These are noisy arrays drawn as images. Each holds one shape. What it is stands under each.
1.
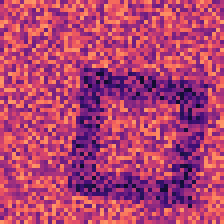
dark square frame
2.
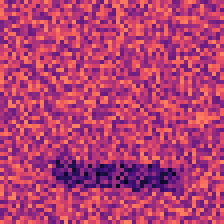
dark bar
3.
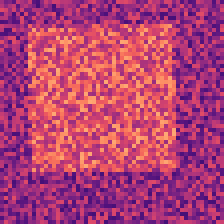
light square
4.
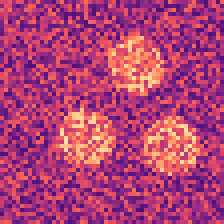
light three dots
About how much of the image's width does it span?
two thirds
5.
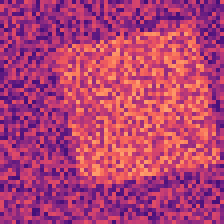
light square
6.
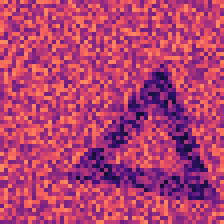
dark triangle frame
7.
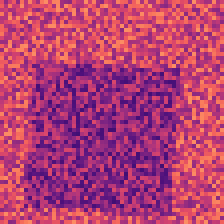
dark square
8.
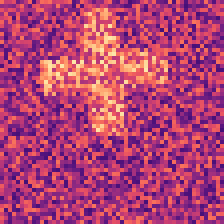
light cross
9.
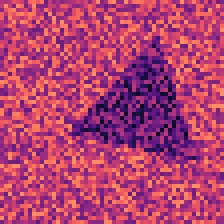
dark triangle
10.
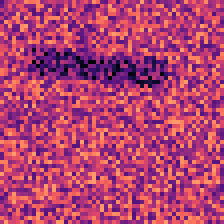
dark bar
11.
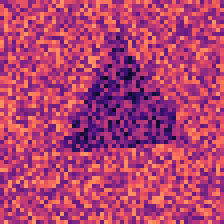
dark triangle
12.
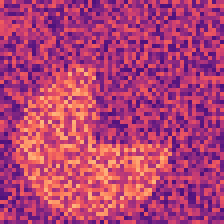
light disc with a wedge cut out
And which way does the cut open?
up and right
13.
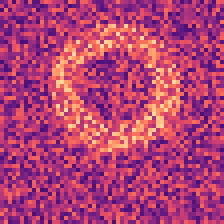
light ring
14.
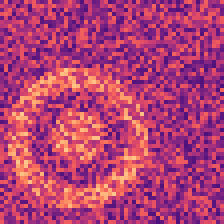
light bullseye
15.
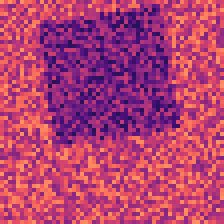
dark square
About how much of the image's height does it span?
two thirds
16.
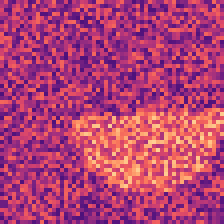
light half disc
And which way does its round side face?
down
